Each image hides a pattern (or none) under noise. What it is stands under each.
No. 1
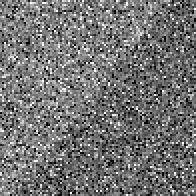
a sharp edge
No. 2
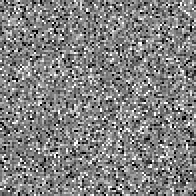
only noise
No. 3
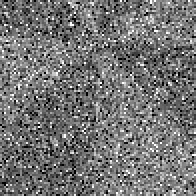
spokes from one point
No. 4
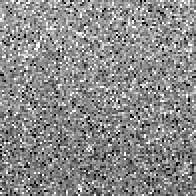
a smooth slope
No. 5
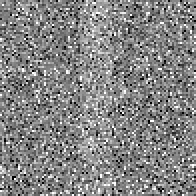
one vertical stripe
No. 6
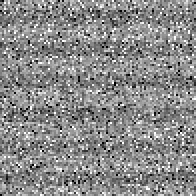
horizontal stripes
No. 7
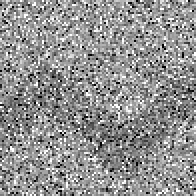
a wavy band
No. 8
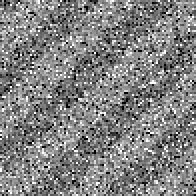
diagonal stripes
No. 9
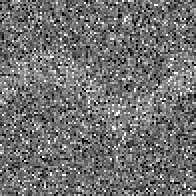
a wavy band
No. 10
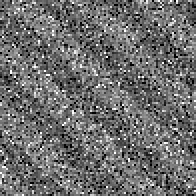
diagonal stripes
